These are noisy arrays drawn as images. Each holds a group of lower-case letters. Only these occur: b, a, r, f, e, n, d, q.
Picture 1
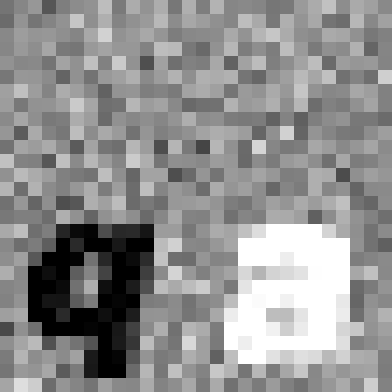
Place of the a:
bottom right
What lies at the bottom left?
q
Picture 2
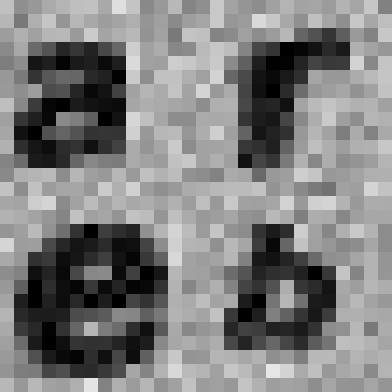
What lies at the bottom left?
e
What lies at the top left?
a
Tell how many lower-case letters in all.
4
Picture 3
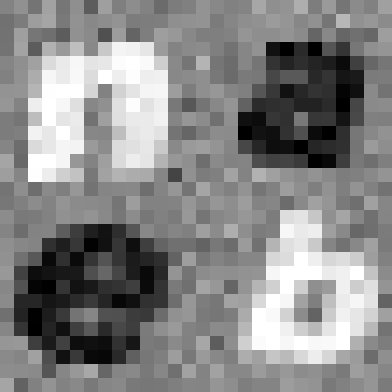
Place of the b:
bottom right
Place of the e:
bottom left
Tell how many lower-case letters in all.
4
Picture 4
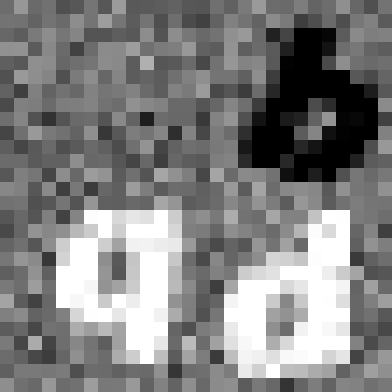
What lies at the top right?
b
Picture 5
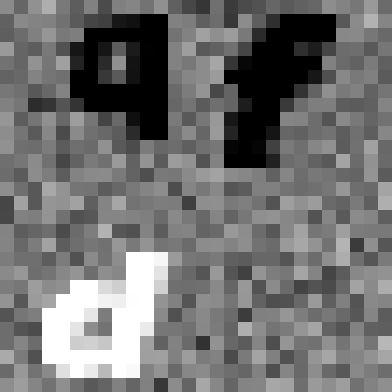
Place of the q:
top left
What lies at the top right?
f
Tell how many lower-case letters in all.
3
